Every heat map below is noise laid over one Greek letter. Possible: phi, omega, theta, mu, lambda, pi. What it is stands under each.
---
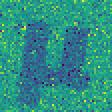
mu
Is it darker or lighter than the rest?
darker
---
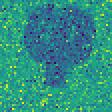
phi
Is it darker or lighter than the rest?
darker
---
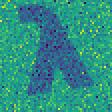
lambda
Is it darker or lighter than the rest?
darker
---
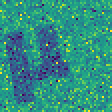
mu
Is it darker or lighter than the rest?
darker
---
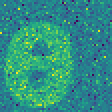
theta
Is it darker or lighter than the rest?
lighter
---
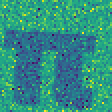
pi
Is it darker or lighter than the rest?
darker
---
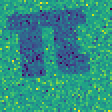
pi
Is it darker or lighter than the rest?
darker
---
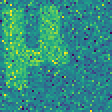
mu
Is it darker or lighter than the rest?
lighter
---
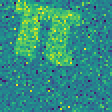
pi
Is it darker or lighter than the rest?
lighter
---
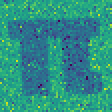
pi
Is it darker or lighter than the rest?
darker
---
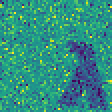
lambda
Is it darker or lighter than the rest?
darker
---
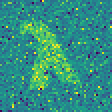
lambda
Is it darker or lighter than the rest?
lighter
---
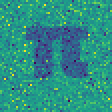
pi
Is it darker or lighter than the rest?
darker
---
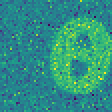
theta
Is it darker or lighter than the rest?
lighter
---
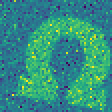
omega
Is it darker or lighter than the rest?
lighter
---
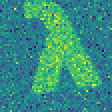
lambda
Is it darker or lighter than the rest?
lighter
